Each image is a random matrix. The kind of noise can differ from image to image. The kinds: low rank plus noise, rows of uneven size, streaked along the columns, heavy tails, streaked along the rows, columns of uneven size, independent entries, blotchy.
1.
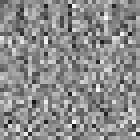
low rank plus noise
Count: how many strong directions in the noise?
three or four
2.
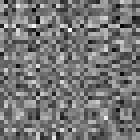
low rank plus noise
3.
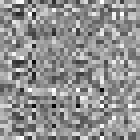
low rank plus noise
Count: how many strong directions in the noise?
two
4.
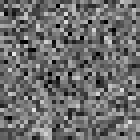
independent entries
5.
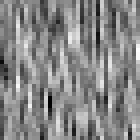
streaked along the columns
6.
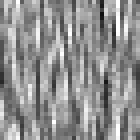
streaked along the columns
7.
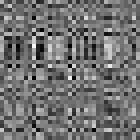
low rank plus noise
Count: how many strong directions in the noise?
one
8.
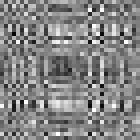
low rank plus noise
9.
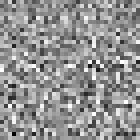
low rank plus noise
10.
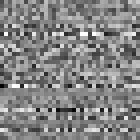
rows of uneven size
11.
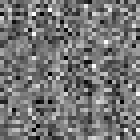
low rank plus noise
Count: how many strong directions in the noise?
five to eight
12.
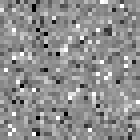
heavy tails
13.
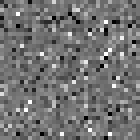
heavy tails
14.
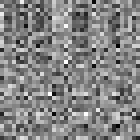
low rank plus noise
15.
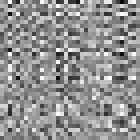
low rank plus noise
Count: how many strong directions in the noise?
one
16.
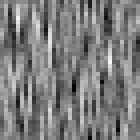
streaked along the columns
